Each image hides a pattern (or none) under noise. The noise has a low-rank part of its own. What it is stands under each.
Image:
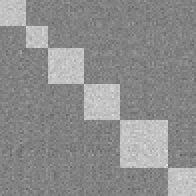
blocks along the diagonal
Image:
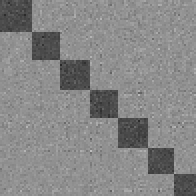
blocks along the diagonal
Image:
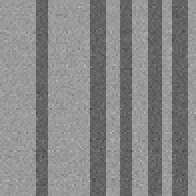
bands of columns
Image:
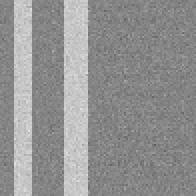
bands of columns
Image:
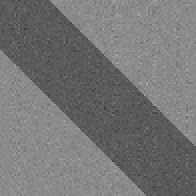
a diagonal band
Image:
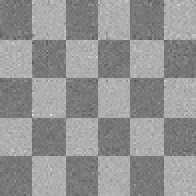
a checkerboard
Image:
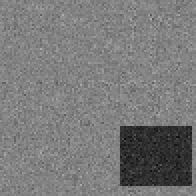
one block
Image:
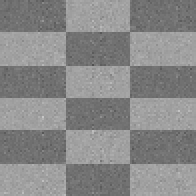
a checkerboard
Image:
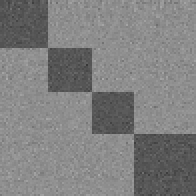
blocks along the diagonal
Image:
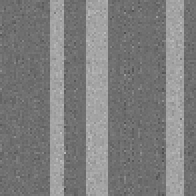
bands of columns
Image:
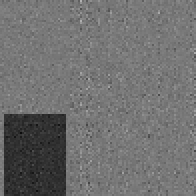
one block
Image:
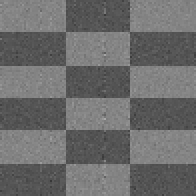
a checkerboard
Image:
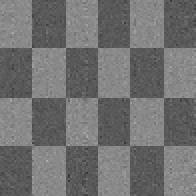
a checkerboard
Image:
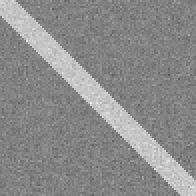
a diagonal band
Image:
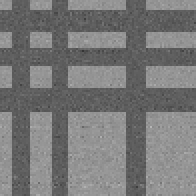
bands of rows crossing bands of columns
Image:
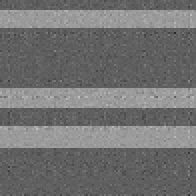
bands of rows
